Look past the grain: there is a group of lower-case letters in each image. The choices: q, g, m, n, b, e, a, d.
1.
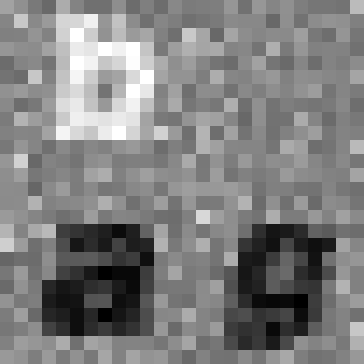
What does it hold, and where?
top left: light b; bottom left: dark a; bottom right: dark g
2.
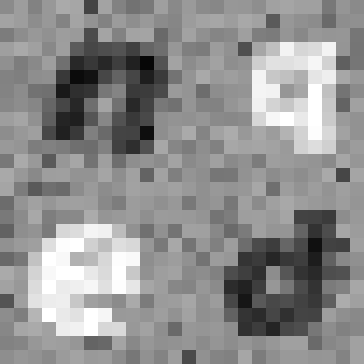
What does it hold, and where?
top left: dark n; top right: light q; bottom left: light e; bottom right: dark d
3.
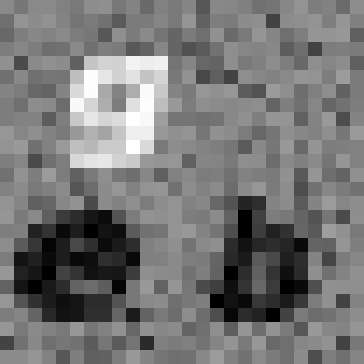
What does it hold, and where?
top left: light g; bottom left: dark e; bottom right: dark b
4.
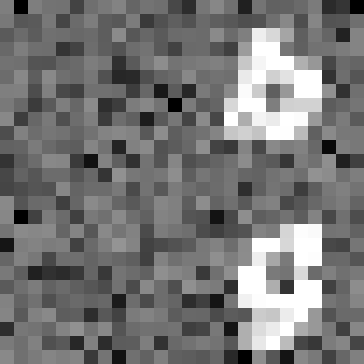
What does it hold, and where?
top right: light b; bottom right: light g
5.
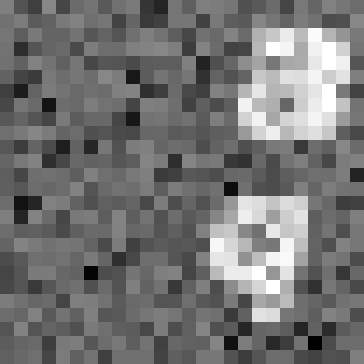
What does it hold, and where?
top right: light a; bottom right: light q
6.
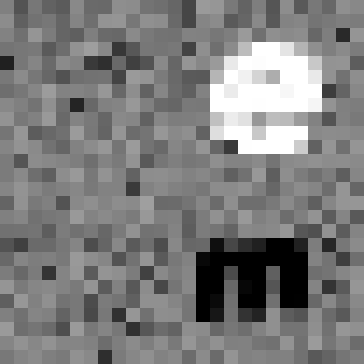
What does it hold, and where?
top right: light e; bottom right: dark m
